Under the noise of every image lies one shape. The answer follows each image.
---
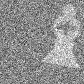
chess bishop
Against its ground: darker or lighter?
lighter
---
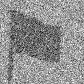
flag
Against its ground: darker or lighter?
darker
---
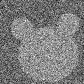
bear's head
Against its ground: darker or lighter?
lighter
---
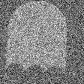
ghost
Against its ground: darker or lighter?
lighter
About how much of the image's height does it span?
nearly all
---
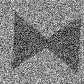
bow tie
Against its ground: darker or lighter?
darker
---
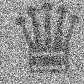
chess queen
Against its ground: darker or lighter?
darker
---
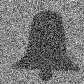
bell
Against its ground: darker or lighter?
darker
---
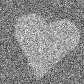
heart
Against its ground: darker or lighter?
lighter
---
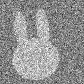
rabbit's head
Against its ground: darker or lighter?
lighter
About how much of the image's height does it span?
nearly all
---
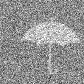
umbrella
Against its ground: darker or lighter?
lighter
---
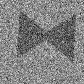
bow tie
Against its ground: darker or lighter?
darker
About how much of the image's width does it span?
two thirds
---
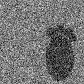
footprint
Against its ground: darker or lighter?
darker
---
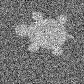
turtle
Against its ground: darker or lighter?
lighter
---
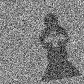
chess bishop
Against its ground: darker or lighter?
darker
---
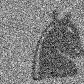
chess knight
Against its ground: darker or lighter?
darker
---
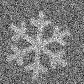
snowflake
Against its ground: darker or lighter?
lighter
